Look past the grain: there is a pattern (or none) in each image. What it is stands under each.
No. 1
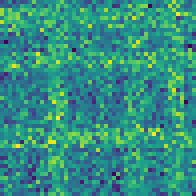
bands of rows crossing bands of columns
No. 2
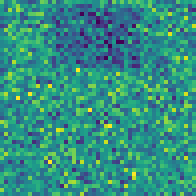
one block
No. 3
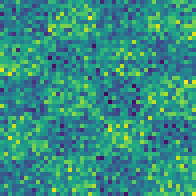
a checkerboard
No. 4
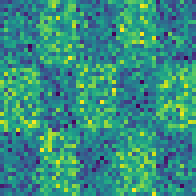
a checkerboard
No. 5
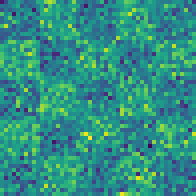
a checkerboard
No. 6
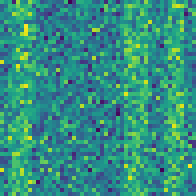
bands of columns
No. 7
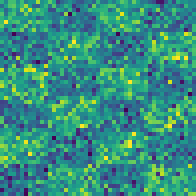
a checkerboard
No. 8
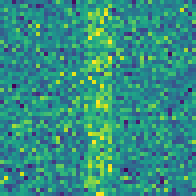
one band of columns
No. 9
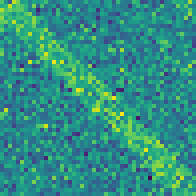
a diagonal band
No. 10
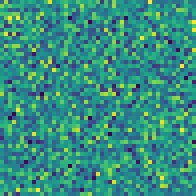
only noise
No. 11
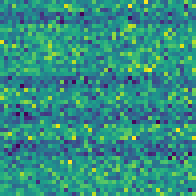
bands of rows
